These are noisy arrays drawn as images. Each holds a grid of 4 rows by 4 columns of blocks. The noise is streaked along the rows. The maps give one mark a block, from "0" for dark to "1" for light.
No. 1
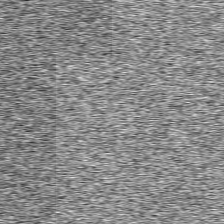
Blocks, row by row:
0 0 1 1
0 1 1 1
0 1 1 1
0 1 1 1
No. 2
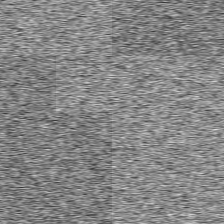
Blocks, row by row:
1 1 0 0
0 1 1 1
0 0 1 1
0 0 1 1
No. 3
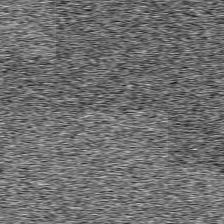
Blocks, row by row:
1 0 0 0
0 0 0 0
1 1 1 0
1 1 1 1
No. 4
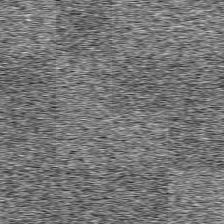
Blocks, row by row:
1 0 1 1
0 1 0 0
0 1 1 0
0 0 0 1
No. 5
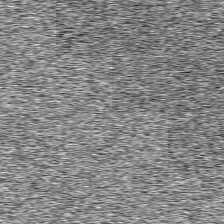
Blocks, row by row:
1 0 0 0
1 1 0 0
1 1 1 0
1 1 1 1
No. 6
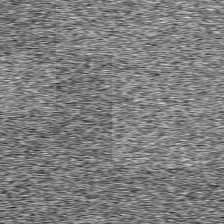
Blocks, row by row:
0 1 1 1
1 0 1 1
0 0 1 1
0 0 0 0
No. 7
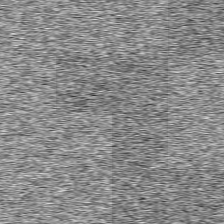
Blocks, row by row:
1 1 1 0
1 0 0 1
1 1 0 1
1 1 0 0
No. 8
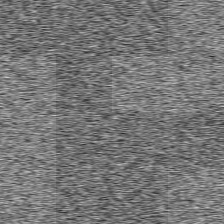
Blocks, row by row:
0 0 0 1
1 0 1 1
1 0 0 0
1 0 0 1
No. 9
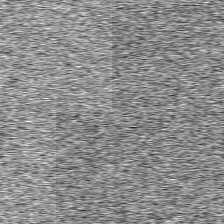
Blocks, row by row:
1 1 0 0
1 1 0 0
1 0 0 0
1 0 0 0
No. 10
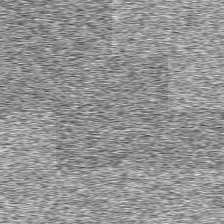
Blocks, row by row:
0 0 1 1
0 0 0 1
1 0 0 0
1 1 1 1
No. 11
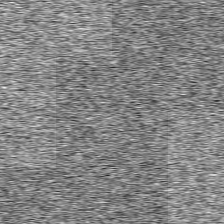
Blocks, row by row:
1 1 0 0
1 0 0 0
1 0 0 1
0 0 0 1
